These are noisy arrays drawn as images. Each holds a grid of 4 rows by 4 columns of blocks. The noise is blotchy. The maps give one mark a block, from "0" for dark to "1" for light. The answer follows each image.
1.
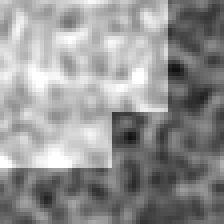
1 1 1 0
1 1 1 0
1 1 0 0
0 0 0 0
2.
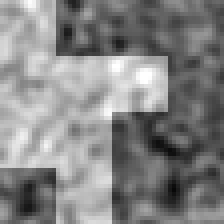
1 0 0 0
1 1 1 0
1 1 0 0
0 1 0 0
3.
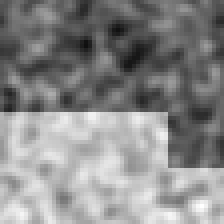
0 0 0 0
0 0 0 0
1 1 1 0
1 1 1 1
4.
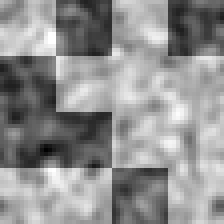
1 0 1 0
0 1 1 1
0 0 1 1
1 1 0 1
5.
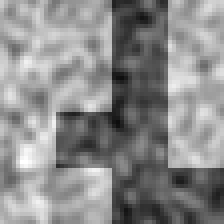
1 1 0 1
1 1 0 1
1 0 0 1
1 1 0 0
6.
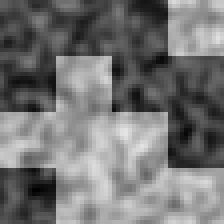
0 0 0 1
0 1 0 0
1 1 1 0
0 1 1 1
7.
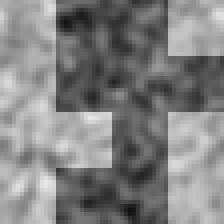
1 0 0 1
1 0 0 0
1 1 0 1
1 0 0 1
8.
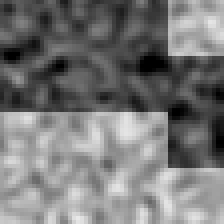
0 0 0 1
0 0 0 0
1 1 1 0
1 1 1 1
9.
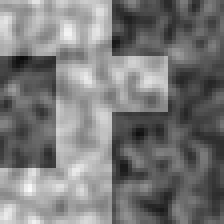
1 1 0 0
0 1 1 0
0 1 0 0
1 1 0 0
